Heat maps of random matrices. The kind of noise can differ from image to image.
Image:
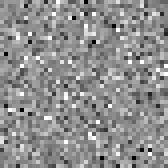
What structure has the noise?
heavy tails
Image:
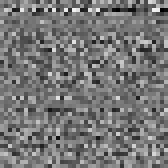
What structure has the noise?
rows of uneven size
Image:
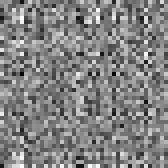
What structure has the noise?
low rank plus noise
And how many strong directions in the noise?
one
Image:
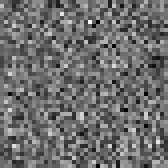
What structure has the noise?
low rank plus noise
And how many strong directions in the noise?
five to eight
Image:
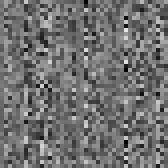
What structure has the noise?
columns of uneven size
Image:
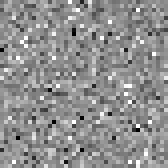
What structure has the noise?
heavy tails
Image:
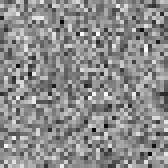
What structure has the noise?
independent entries
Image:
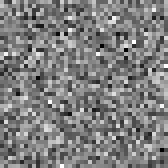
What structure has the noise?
independent entries
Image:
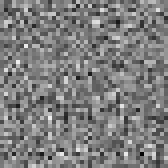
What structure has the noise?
low rank plus noise
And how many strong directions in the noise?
five to eight
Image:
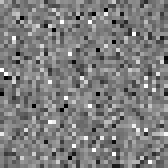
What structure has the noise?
heavy tails
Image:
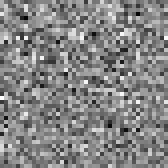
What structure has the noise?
low rank plus noise
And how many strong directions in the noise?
five to eight
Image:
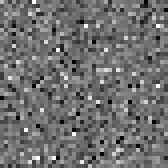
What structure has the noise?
heavy tails
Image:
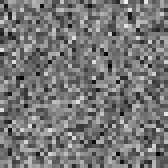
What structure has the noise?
independent entries
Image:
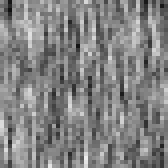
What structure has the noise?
streaked along the columns
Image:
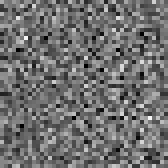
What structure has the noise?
low rank plus noise
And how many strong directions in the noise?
five to eight
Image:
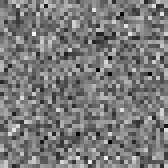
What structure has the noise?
independent entries
